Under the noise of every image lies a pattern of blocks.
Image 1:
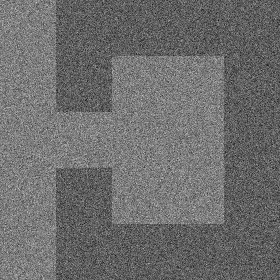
top and bottom mirror each other
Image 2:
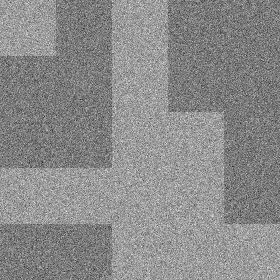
no symmetry
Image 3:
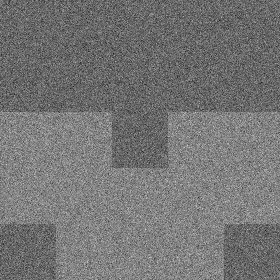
left and right mirror each other
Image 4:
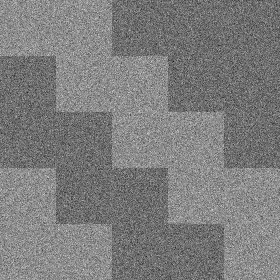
mirrored about the diagonal from the bottom left
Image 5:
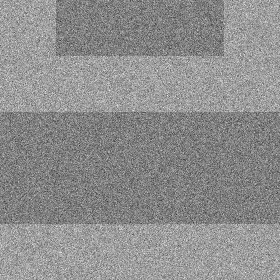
left and right mirror each other
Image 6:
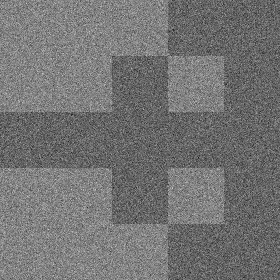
top and bottom mirror each other
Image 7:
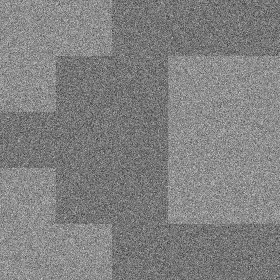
top and bottom mirror each other
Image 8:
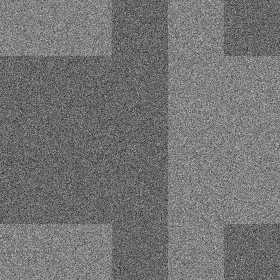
top and bottom mirror each other
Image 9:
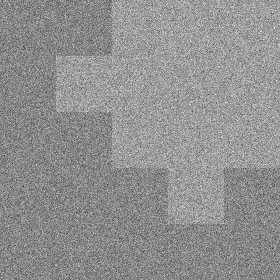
mirrored about the diagonal from the bottom left
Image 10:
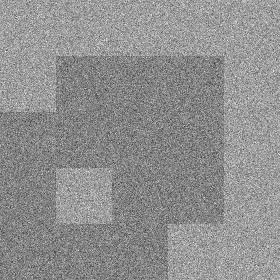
mirrored about the diagonal from the bottom left
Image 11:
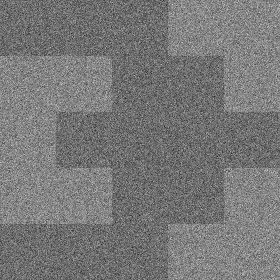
top and bottom mirror each other
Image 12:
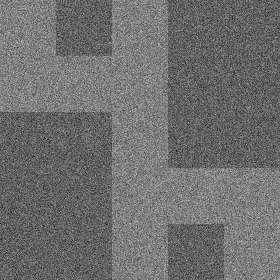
the same after a half turn
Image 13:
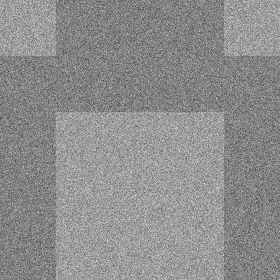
left and right mirror each other
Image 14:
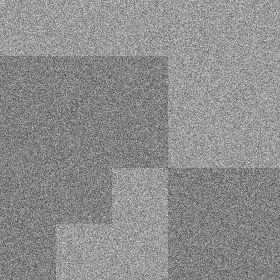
no symmetry
